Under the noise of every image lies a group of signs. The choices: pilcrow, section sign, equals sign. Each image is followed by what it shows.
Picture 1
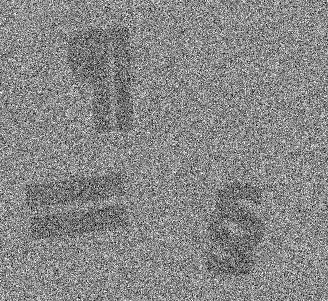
top left: dark pilcrow; bottom left: dark equals sign; bottom right: dark section sign
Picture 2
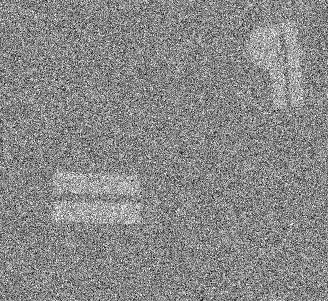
top right: light pilcrow; bottom left: light equals sign
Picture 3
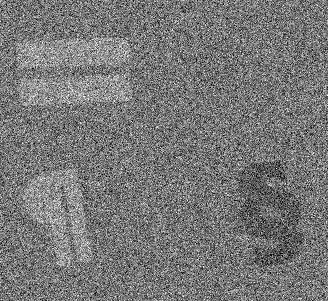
top left: light equals sign; bottom left: light pilcrow; bottom right: dark section sign
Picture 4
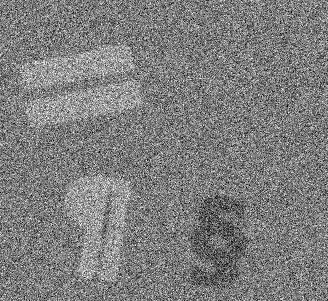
top left: light equals sign; bottom left: light pilcrow; bottom right: dark section sign
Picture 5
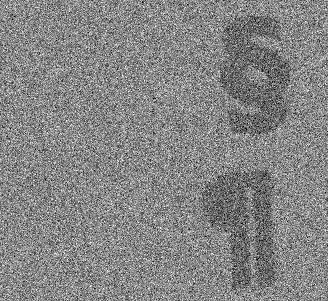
top right: dark section sign; bottom right: dark pilcrow
